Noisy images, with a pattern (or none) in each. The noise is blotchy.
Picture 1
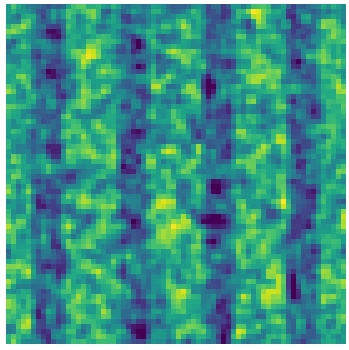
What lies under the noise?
vertical stripes
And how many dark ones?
4
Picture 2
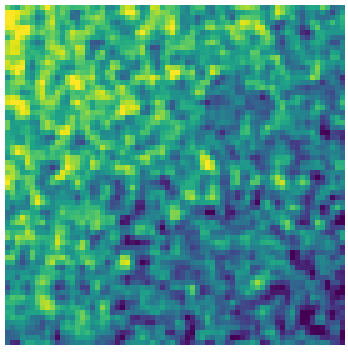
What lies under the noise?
a smooth slope
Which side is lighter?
top left
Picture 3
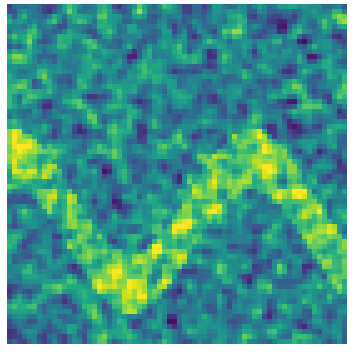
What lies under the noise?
a wavy band
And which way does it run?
left to right
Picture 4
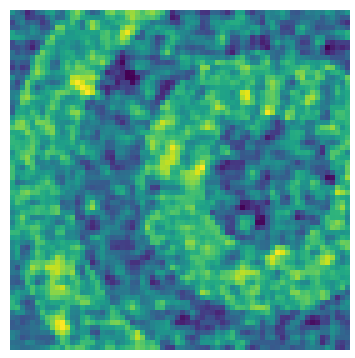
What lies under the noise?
rings round one point
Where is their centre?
middle right
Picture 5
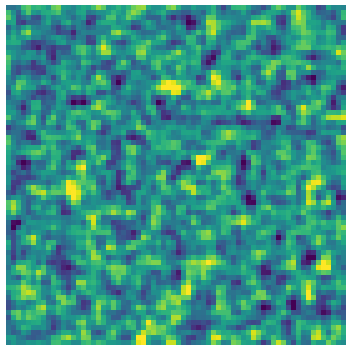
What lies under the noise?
only noise
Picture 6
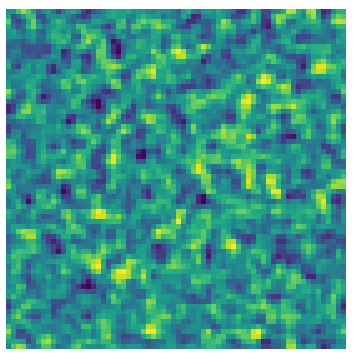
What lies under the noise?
only noise
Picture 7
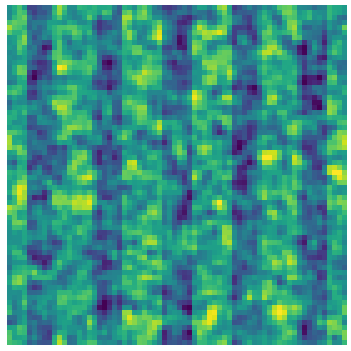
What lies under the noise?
vertical stripes
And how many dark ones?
5
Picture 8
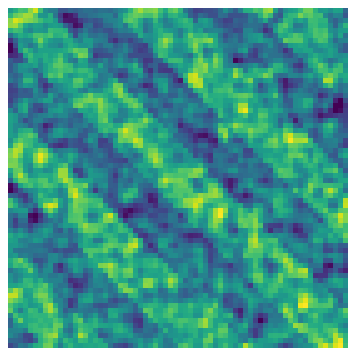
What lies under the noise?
diagonal stripes
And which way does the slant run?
top left to bottom right
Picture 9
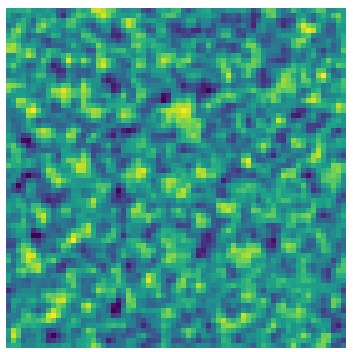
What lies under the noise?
only noise
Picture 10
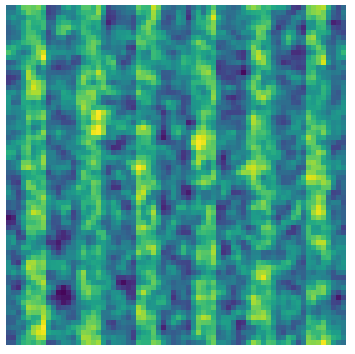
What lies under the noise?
vertical stripes
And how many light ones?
6
